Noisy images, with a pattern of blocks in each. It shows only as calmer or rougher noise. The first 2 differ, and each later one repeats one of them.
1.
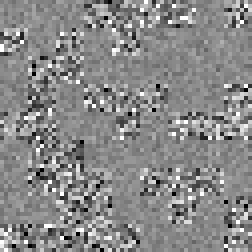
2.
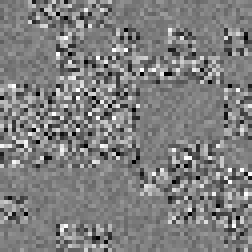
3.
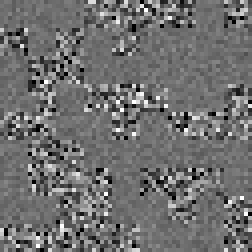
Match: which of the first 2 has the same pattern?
1
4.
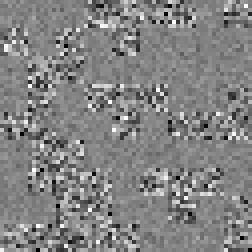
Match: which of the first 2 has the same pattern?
1
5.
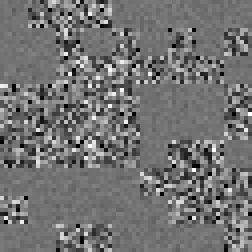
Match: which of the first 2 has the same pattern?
2
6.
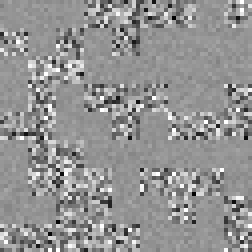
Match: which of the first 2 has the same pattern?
1
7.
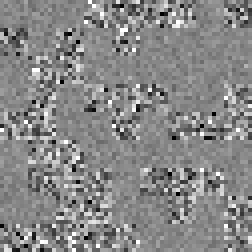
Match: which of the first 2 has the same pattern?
1
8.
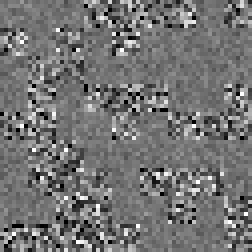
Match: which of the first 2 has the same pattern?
1
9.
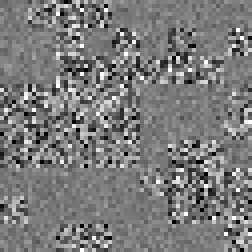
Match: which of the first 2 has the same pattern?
2
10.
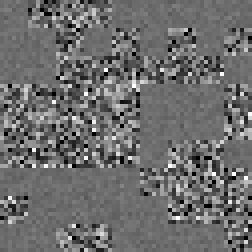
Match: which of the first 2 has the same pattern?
2
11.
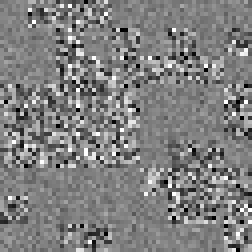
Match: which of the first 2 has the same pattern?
2
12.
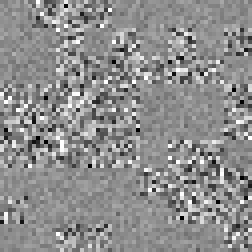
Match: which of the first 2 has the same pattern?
2
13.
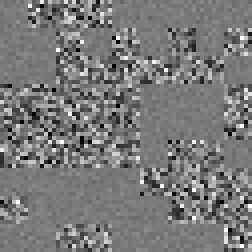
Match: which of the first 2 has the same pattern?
2
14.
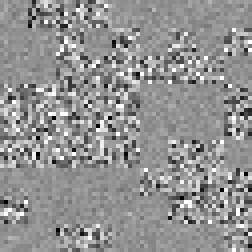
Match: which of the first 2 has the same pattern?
2
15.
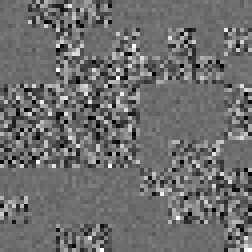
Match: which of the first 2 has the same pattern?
2
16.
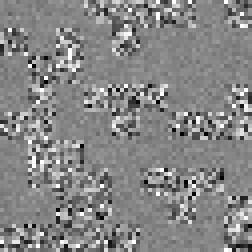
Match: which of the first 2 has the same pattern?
1
